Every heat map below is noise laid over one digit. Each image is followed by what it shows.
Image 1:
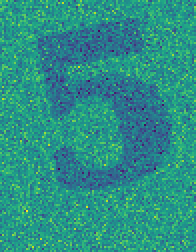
5
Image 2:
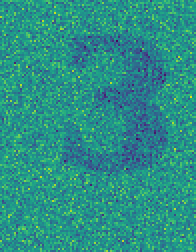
3
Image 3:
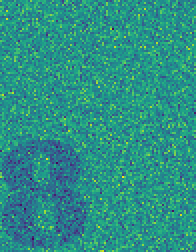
8
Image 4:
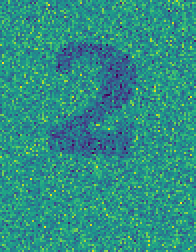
2
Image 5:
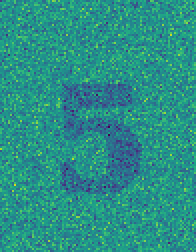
5
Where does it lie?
centre
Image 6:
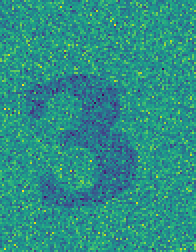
3
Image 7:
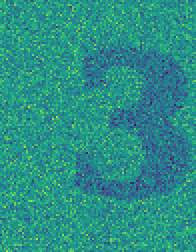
3
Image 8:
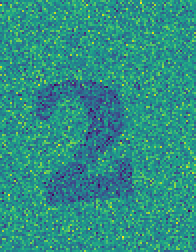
2
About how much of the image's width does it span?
half
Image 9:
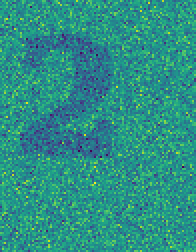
2
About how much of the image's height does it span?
half
